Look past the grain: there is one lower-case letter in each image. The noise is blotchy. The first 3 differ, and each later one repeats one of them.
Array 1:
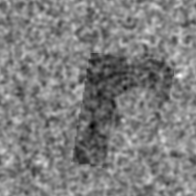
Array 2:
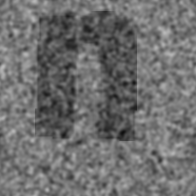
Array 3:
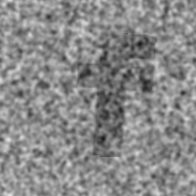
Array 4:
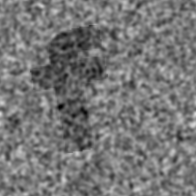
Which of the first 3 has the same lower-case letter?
3
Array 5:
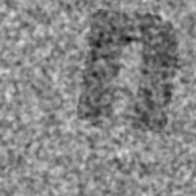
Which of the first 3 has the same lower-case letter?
2
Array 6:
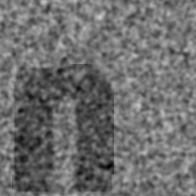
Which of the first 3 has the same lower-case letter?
2
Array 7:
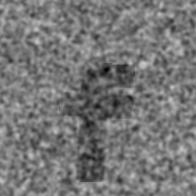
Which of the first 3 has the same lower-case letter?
3
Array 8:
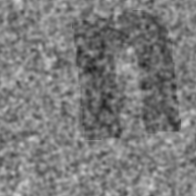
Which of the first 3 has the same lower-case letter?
2
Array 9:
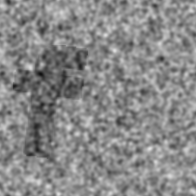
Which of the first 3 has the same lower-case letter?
3
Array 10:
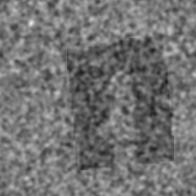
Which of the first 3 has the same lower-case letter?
2
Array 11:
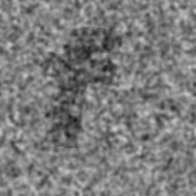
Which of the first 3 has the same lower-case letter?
3
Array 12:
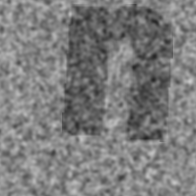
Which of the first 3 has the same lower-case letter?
2
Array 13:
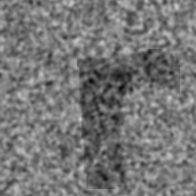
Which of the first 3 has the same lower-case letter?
1
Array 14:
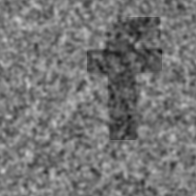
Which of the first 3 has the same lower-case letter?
3
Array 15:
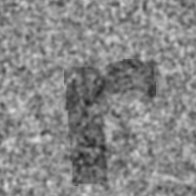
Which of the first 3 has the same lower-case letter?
1
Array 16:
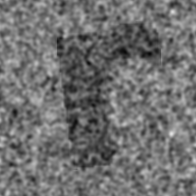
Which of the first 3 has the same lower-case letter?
1
